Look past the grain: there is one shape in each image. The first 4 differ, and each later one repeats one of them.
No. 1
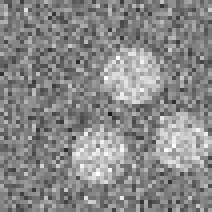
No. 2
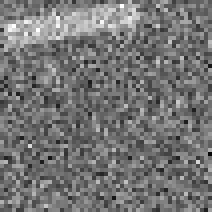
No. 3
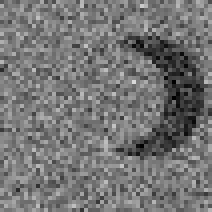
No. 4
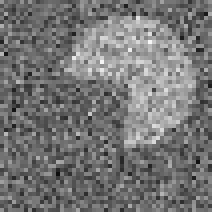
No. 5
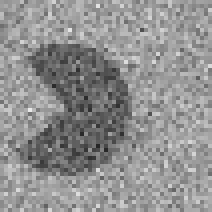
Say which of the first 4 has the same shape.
4
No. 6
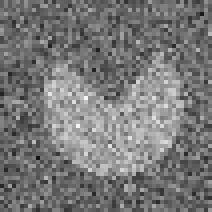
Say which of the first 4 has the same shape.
4
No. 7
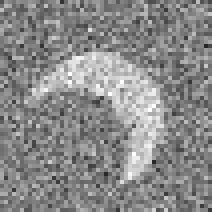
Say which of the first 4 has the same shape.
3
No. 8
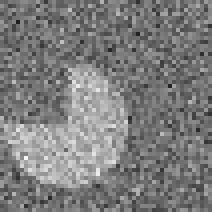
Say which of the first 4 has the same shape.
4
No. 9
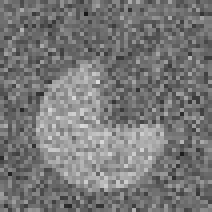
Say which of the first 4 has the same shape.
4
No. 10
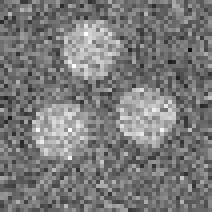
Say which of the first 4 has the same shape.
1
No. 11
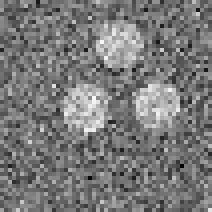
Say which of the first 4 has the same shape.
1
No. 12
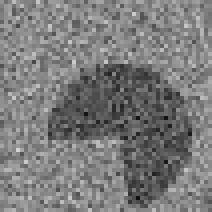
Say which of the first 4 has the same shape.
4
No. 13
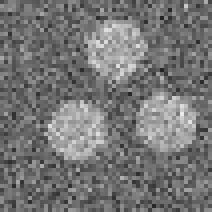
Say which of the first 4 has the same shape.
1
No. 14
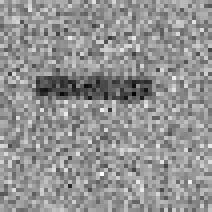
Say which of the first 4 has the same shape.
2
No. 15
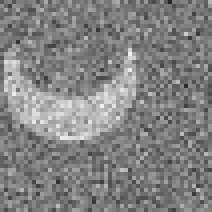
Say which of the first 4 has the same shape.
3
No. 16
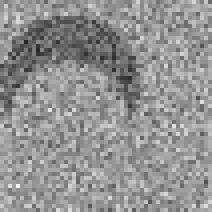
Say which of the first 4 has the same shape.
3
